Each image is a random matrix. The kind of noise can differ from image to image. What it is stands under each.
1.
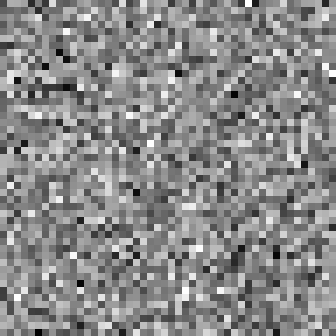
independent entries
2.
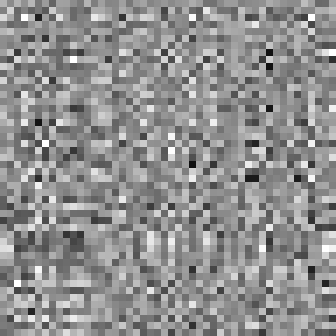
low rank plus noise
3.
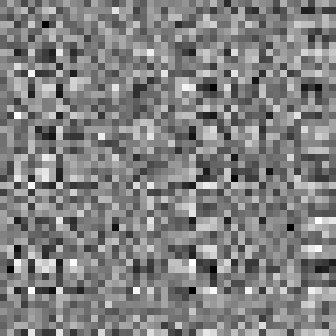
low rank plus noise
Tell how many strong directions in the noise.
one
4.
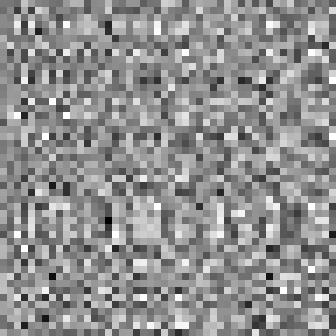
low rank plus noise
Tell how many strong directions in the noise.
one
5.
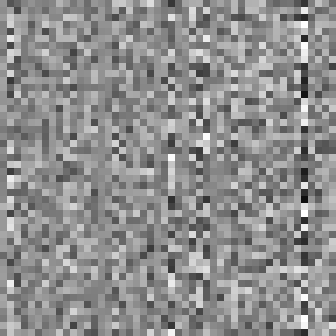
columns of uneven size
